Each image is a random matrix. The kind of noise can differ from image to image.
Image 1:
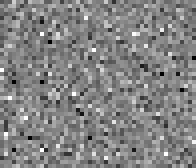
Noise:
heavy tails
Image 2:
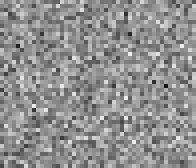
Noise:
independent entries
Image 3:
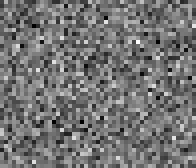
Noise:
independent entries
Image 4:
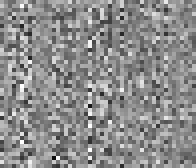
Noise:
columns of uneven size
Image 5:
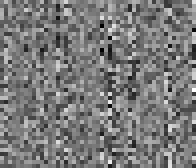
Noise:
columns of uneven size
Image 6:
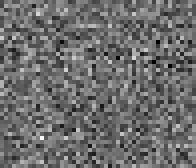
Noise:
low rank plus noise
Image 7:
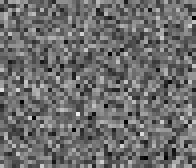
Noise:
independent entries
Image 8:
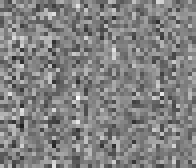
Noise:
columns of uneven size
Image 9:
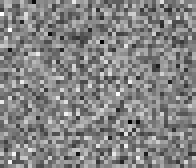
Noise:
independent entries
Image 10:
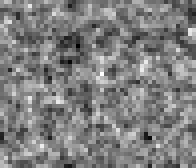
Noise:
blotchy
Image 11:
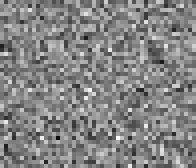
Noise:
low rank plus noise
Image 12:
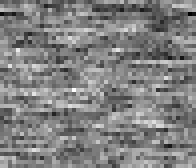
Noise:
streaked along the rows
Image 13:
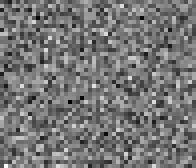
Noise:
independent entries
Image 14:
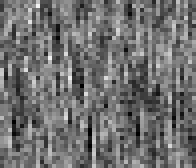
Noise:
streaked along the columns
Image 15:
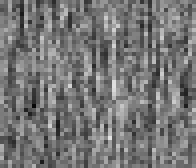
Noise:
streaked along the columns
